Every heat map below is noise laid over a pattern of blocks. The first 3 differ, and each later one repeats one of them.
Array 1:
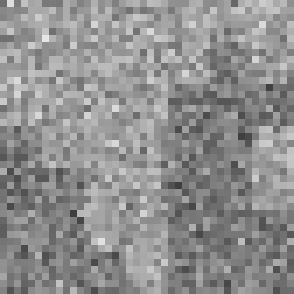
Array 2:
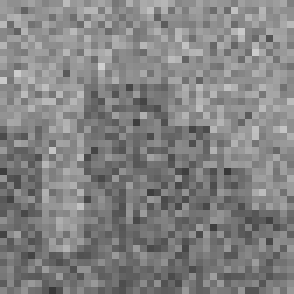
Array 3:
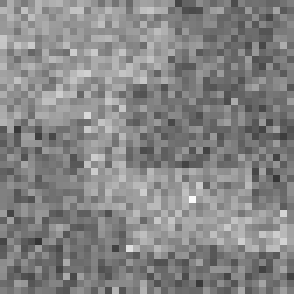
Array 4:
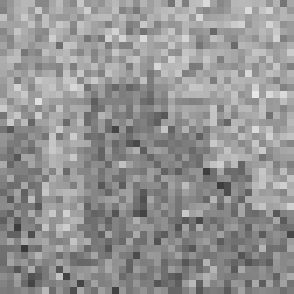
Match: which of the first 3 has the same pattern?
2
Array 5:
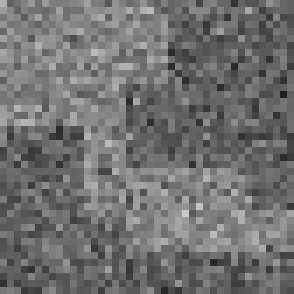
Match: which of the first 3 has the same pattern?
3
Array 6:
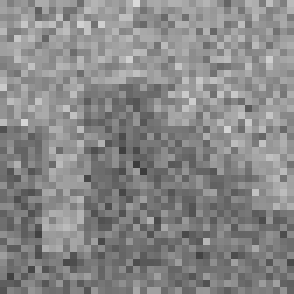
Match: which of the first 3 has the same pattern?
2
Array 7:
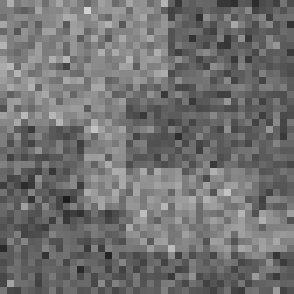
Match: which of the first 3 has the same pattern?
3
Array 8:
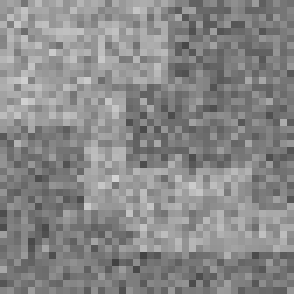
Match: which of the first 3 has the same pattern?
3
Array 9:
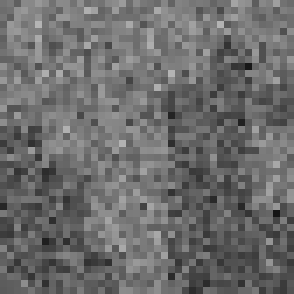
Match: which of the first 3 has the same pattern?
1
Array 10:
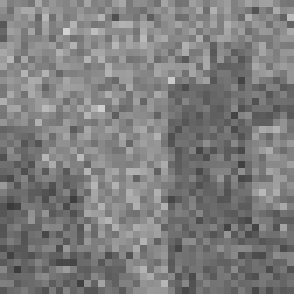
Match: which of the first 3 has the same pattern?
1
